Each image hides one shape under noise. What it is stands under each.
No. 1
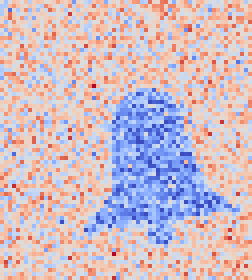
bell
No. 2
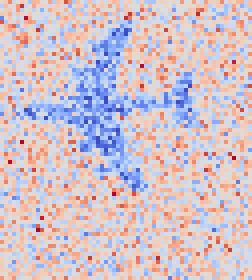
airplane
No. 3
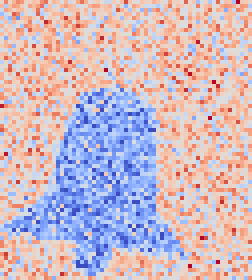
bell
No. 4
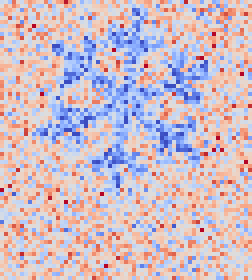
snowflake
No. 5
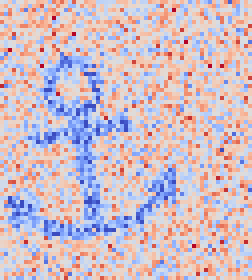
anchor
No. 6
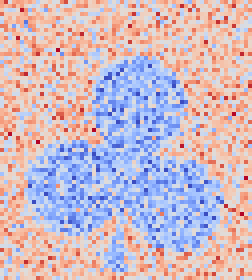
club
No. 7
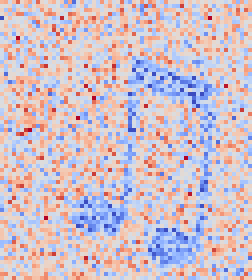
pair of musical notes
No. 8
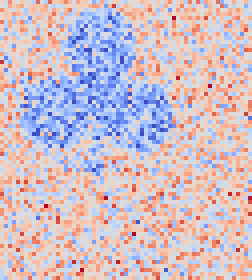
club
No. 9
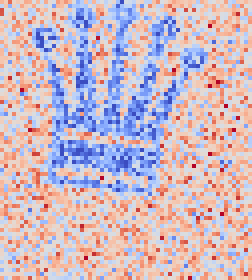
chess queen
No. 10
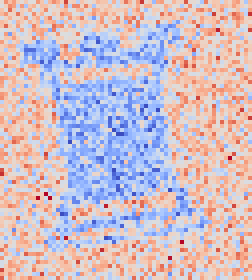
chess rook
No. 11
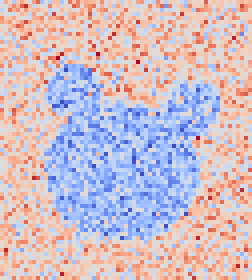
bear's head
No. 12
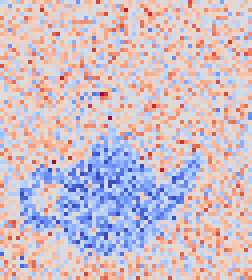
teapot
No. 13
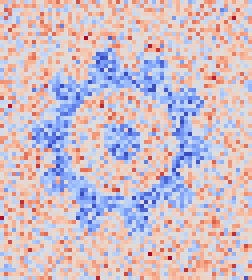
gear
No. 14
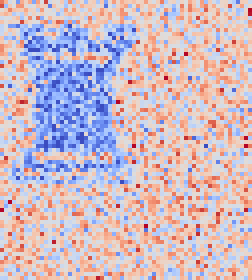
chess rook
